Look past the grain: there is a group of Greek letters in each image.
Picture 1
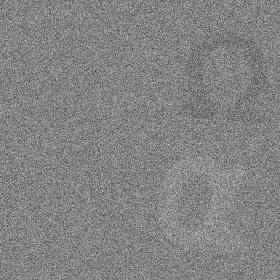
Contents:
top right: dark omega; bottom right: light alpha
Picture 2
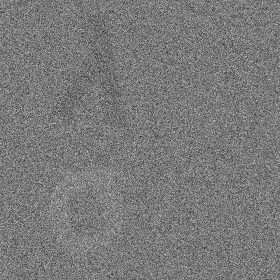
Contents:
top left: dark lambda; bottom left: light sigma
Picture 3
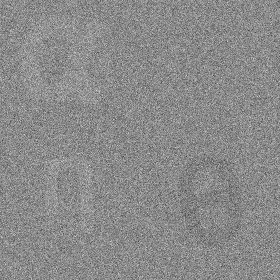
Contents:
top left: light alpha; bottom left: light eta; bottom right: dark theta
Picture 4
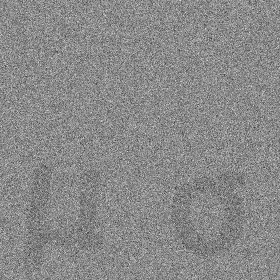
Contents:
bottom left: dark mu; bottom right: dark sigma
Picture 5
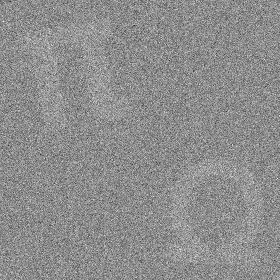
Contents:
top left: light pi; bottom right: light omega
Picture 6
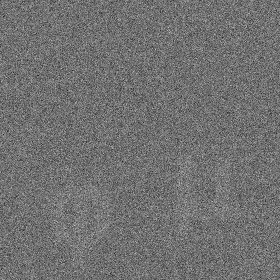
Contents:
bottom left: light phi; bottom right: light mu
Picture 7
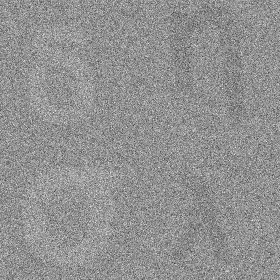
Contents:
top left: light delta; top right: dark eta; bottom left: light sigma; bottom right: dark lambda
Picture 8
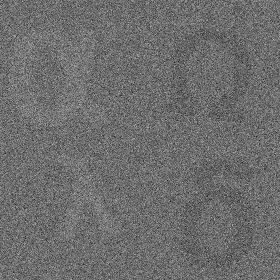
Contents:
top left: light alpha; top right: dark omega; bottom left: light lambda; bottom right: dark delta
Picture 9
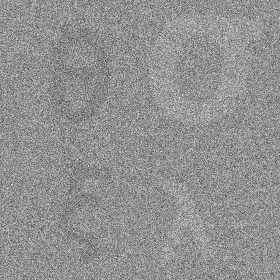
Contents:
top left: dark theta; top right: light sigma; bottom left: dark xi; bottom right: light lambda
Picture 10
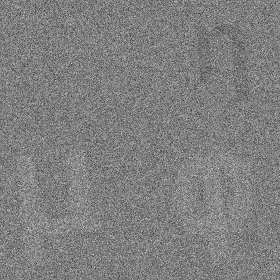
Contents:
top right: dark eta; bottom left: light mu; bottom right: light phi
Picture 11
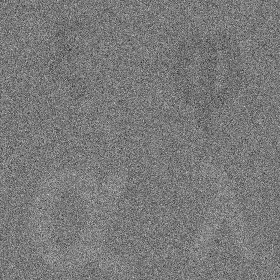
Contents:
top left: dark xi; top right: dark phi; bottom left: light alpha; bottom right: light lambda
